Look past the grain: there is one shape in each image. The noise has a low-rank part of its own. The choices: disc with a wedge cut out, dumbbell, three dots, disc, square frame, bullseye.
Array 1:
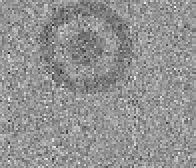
bullseye
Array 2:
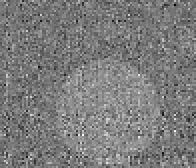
disc
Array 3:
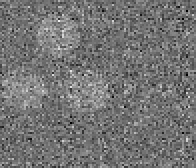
three dots
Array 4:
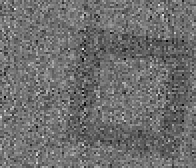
square frame
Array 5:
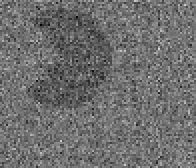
disc with a wedge cut out
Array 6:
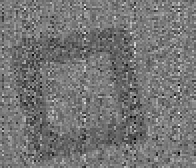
square frame
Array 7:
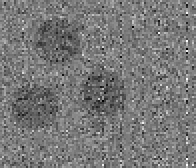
three dots
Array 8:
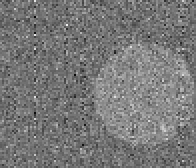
disc
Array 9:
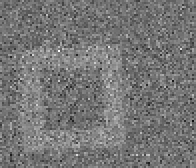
square frame
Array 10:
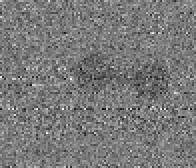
dumbbell
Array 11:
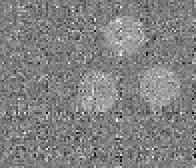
three dots
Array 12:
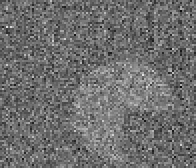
disc with a wedge cut out
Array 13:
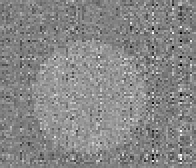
disc
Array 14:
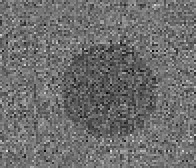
disc
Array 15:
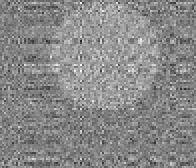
disc
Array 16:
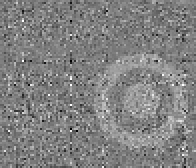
bullseye
